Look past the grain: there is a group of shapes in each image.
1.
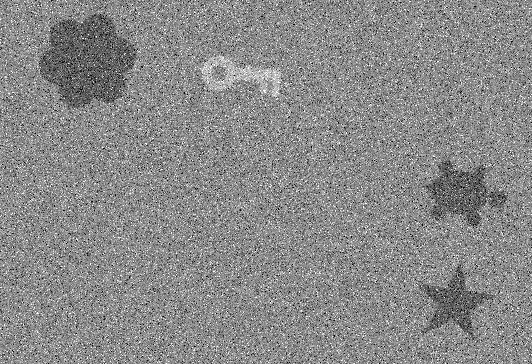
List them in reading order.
top left: dark flower; top middle: light key; middle right: dark turtle; bottom right: dark star
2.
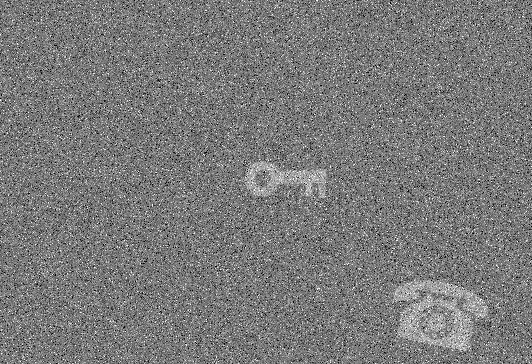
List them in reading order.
centre: light key; bottom right: light telephone
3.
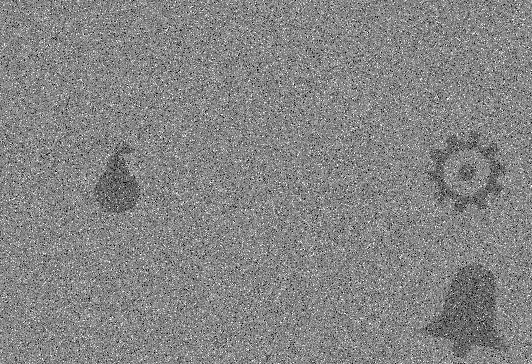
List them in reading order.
middle left: dark pear; middle right: dark gear; bottom right: dark bell
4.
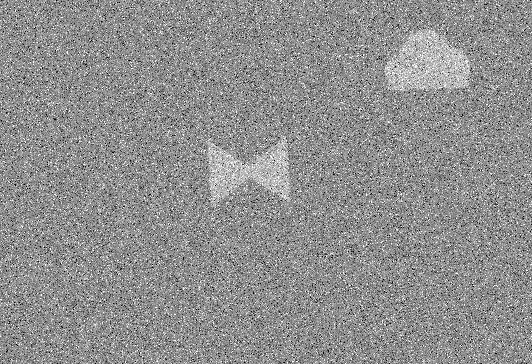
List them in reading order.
top right: light cloud; centre: light bow tie
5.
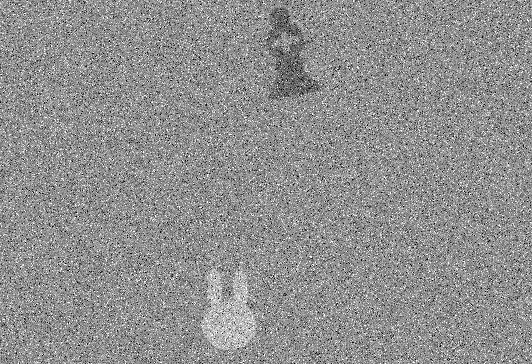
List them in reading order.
top middle: dark chess bishop; bottom middle: light rabbit's head
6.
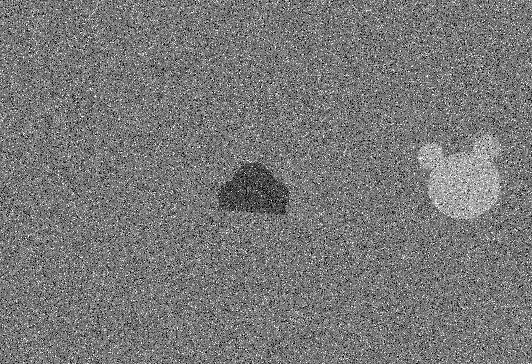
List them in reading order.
centre: dark cloud; middle right: light bear's head
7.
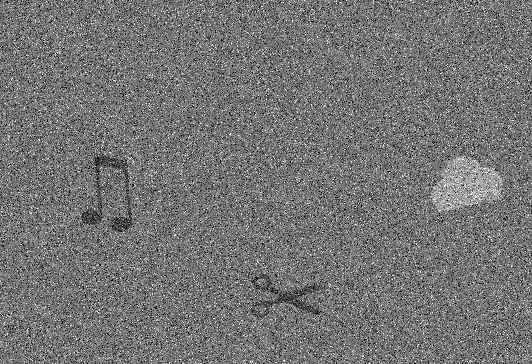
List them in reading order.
middle left: dark pair of musical notes; middle right: light cloud; bottom middle: dark pair of scissors
